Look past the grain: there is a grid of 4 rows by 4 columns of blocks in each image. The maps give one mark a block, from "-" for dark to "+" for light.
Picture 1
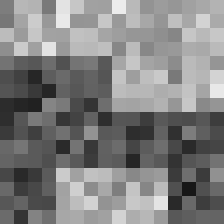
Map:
+ + + +
- - + +
- - - -
- + + -
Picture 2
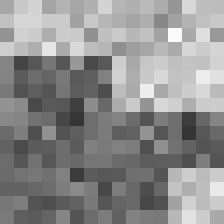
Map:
+ + + +
- - + +
- - - -
- - - +
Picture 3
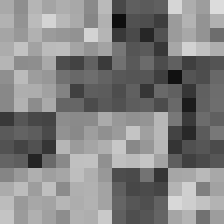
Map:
+ + - +
+ - - -
- + + -
+ + - +
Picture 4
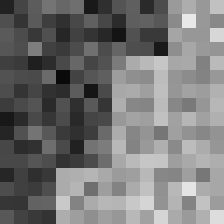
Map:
- - - +
- - + +
- - + +
- + + +
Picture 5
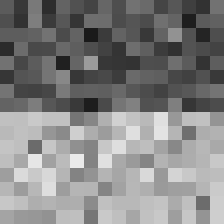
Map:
- - - -
- - - -
+ + + +
+ + + +
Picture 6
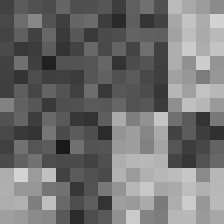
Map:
- - - +
- - - +
- - + -
+ - + +
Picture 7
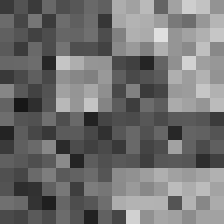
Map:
- - + +
- + - +
- - - -
- - + +
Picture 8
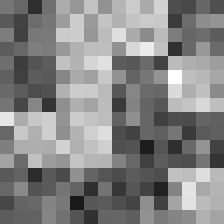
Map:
- + + -
- + - +
+ + - -
- - - +
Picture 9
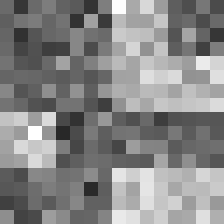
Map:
- - + -
- - + +
+ - - -
- - + +
